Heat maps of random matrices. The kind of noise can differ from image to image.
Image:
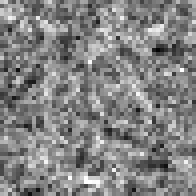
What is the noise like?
blotchy
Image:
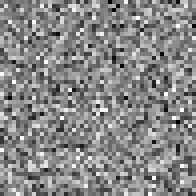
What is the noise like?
independent entries
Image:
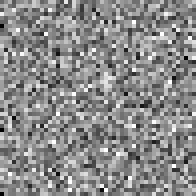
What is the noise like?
independent entries
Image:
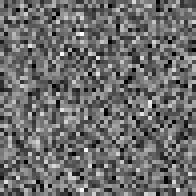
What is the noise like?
independent entries
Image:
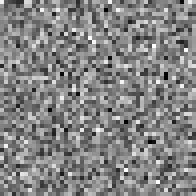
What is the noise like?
independent entries
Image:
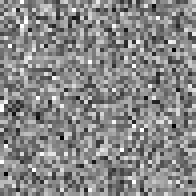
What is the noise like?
independent entries
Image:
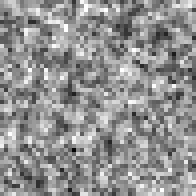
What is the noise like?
blotchy
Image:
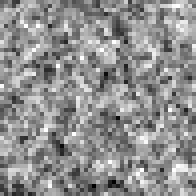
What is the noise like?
blotchy
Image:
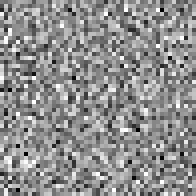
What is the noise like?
low rank plus noise
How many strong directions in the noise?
five to eight
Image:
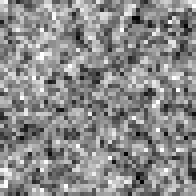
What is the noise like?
blotchy
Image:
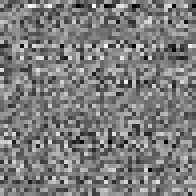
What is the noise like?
rows of uneven size
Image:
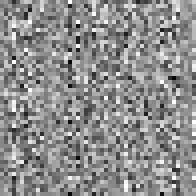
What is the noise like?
columns of uneven size
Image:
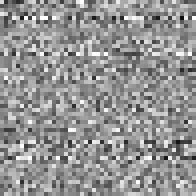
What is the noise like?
rows of uneven size
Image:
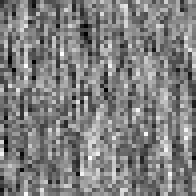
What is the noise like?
streaked along the columns
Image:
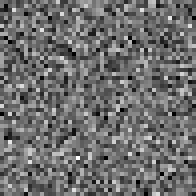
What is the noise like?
independent entries
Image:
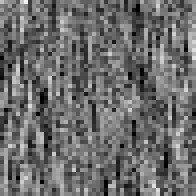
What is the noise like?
streaked along the columns
